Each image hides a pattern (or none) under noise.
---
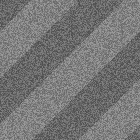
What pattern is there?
diagonal stripes
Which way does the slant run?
bottom left to top right
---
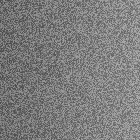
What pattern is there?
a smooth slope
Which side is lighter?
right
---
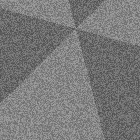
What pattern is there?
spokes from one point
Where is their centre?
top middle
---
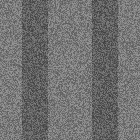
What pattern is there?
vertical stripes
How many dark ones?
2
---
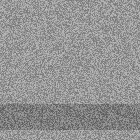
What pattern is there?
one horizontal stripe
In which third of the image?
bottom
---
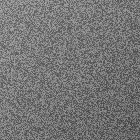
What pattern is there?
a smooth slope
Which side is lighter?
top left
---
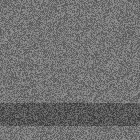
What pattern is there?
one horizontal stripe
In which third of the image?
bottom
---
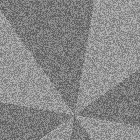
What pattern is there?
spokes from one point
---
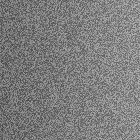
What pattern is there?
a smooth slope
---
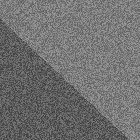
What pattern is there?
a sharp edge
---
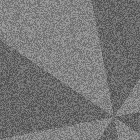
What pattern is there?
spokes from one point
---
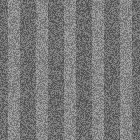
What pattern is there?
vertical stripes
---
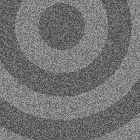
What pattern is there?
rings round one point
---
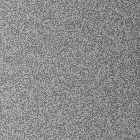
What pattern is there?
a smooth slope
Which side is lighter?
left
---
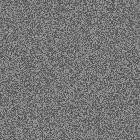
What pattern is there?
only noise
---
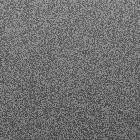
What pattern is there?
a smooth slope
